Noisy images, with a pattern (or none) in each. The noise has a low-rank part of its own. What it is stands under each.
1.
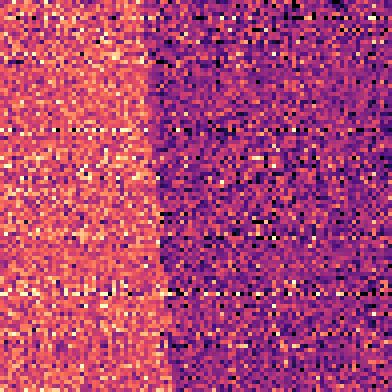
a sharp edge
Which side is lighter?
left
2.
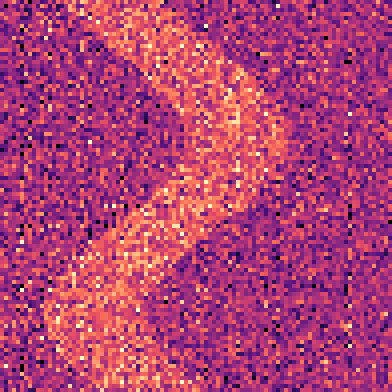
a wavy band
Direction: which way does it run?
top to bottom
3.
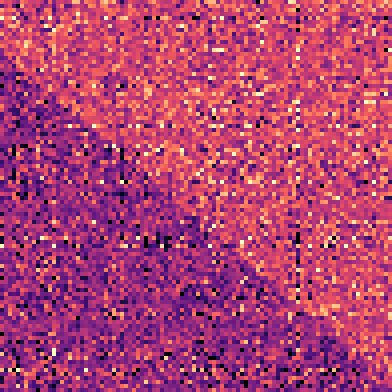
a sharp edge
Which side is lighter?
top right
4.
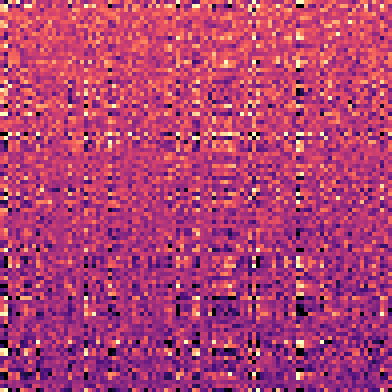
a smooth slope
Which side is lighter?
top
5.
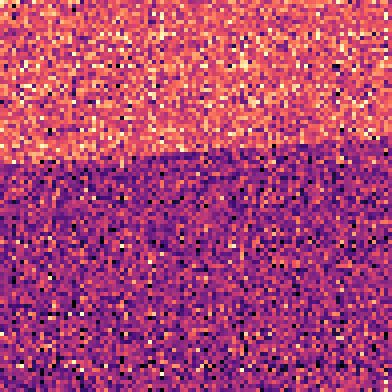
a sharp edge
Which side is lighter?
top
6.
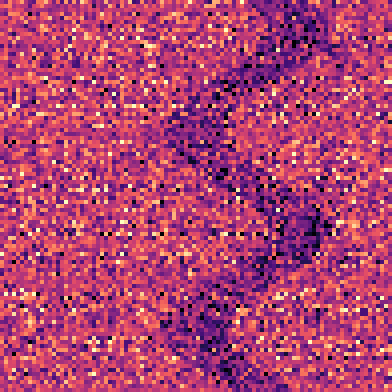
a wavy band
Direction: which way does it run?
top to bottom
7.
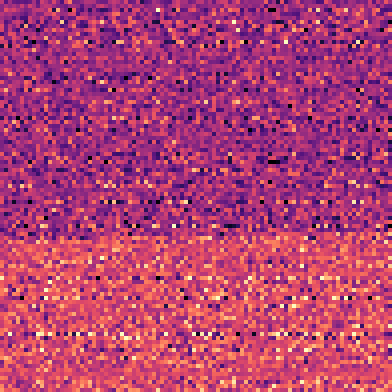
a sharp edge
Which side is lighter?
bottom
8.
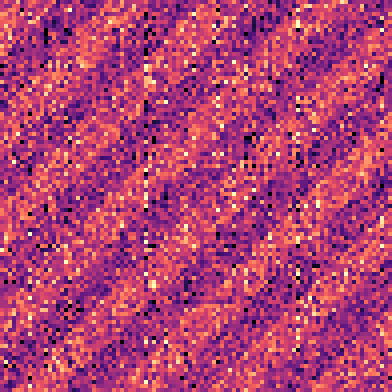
diagonal stripes
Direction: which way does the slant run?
bottom left to top right
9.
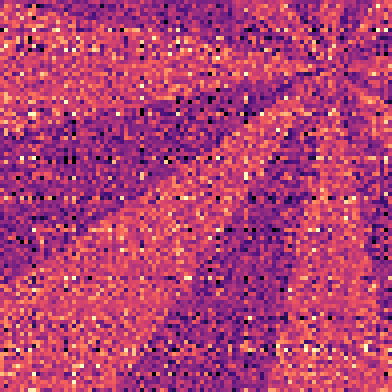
spokes from one point
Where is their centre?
top right
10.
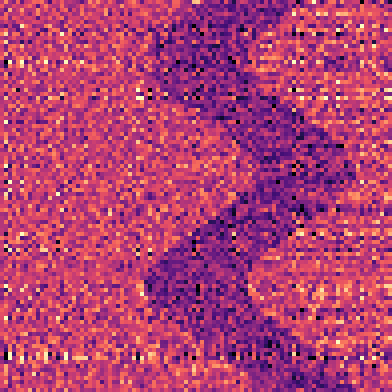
a wavy band
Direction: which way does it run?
top to bottom
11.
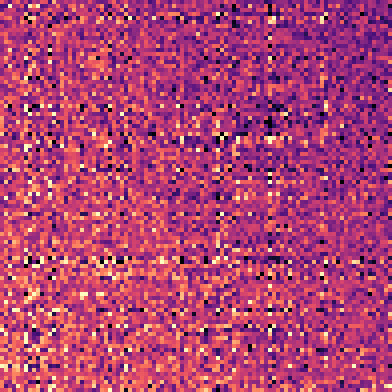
a smooth slope
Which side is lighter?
bottom left
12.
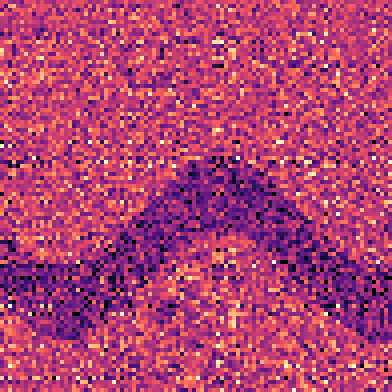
a wavy band
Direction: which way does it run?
left to right
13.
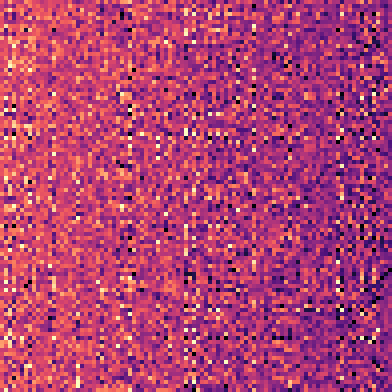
a smooth slope
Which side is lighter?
left
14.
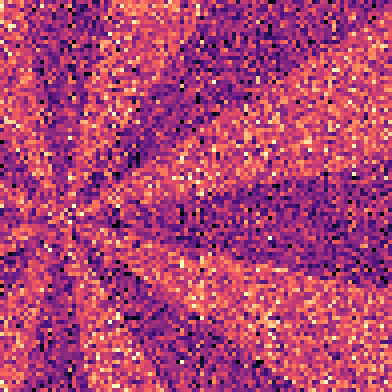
spokes from one point
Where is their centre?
middle left
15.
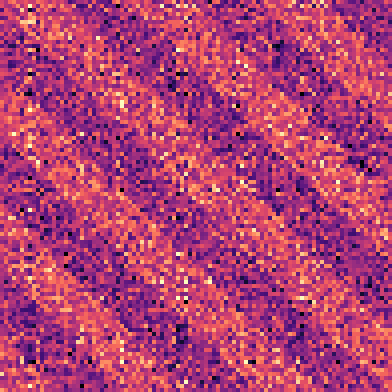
diagonal stripes
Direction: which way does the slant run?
top left to bottom right
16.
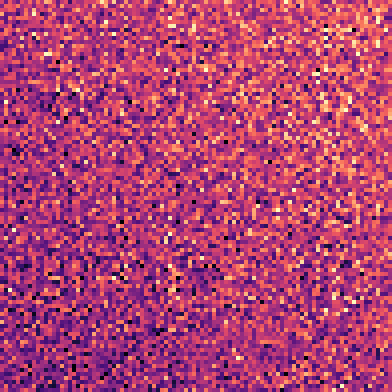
a smooth slope
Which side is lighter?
top right
